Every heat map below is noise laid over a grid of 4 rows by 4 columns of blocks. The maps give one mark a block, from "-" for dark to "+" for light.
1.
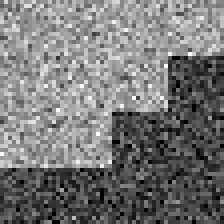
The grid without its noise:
+ + + +
+ + + -
+ + - -
- - - -
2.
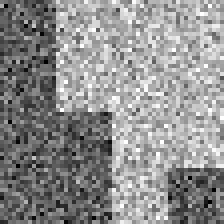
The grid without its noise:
- + + +
- + + +
- - + +
- - + -
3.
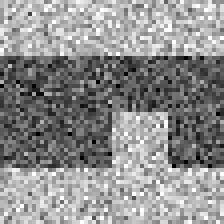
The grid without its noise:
+ + + +
- - - -
- - + -
+ + + +
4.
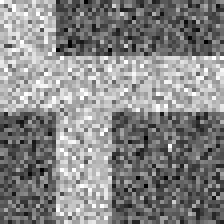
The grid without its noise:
+ - - -
+ + + +
- + - -
- + - -
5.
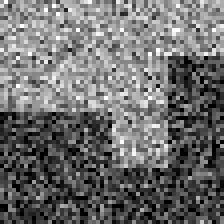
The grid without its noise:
+ + + +
+ + + -
- - + -
- - - -
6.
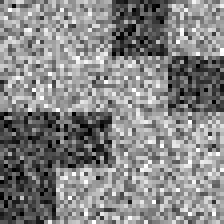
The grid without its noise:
+ + - +
+ + + -
- - + +
- + + +
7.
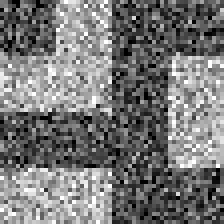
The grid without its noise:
- + - -
+ + - +
- - - +
+ + - -
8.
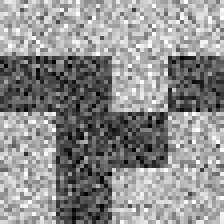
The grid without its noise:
+ + + +
- - + -
+ - - +
+ - + +
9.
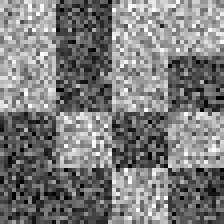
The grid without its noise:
+ - + +
+ - + -
- + - +
- - + -
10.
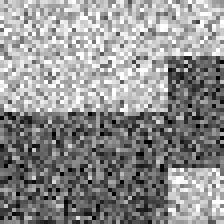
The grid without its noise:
+ + + +
+ + + -
- - - -
- - - +
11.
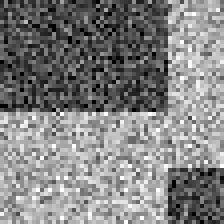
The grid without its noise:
- - - +
- - - +
+ + + +
+ + + -
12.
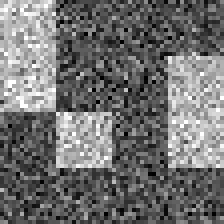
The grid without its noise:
+ - - -
+ - - +
- + - +
- - - -
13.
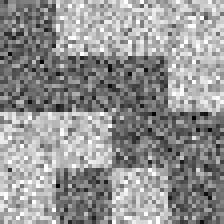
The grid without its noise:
- + + +
- - - +
+ + - -
+ - + -
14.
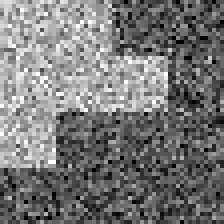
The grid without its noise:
+ + - -
+ + + -
+ - - -
- - - -
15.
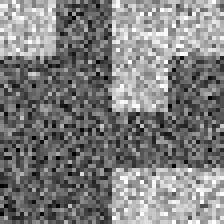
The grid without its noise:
+ - + +
- - + -
- - - -
- - + +
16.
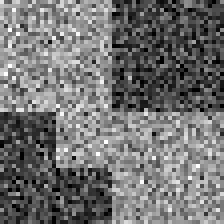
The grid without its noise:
+ + - -
+ + - -
- + + +
- - + +
